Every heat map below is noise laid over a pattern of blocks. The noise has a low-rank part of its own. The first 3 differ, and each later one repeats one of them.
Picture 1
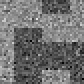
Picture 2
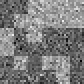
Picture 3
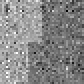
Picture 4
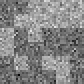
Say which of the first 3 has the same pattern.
2
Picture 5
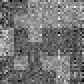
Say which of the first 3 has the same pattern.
2
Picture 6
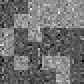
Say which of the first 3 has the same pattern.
2
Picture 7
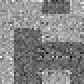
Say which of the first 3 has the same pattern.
1
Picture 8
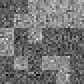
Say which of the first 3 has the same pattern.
2
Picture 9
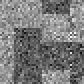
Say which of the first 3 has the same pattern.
1
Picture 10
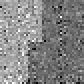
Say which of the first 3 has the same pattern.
3
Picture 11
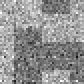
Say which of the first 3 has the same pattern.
1
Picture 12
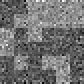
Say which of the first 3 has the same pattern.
2
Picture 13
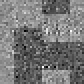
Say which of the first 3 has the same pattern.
1
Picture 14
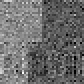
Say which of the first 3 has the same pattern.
3
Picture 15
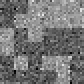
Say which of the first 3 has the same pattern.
2
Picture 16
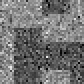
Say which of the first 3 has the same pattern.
1
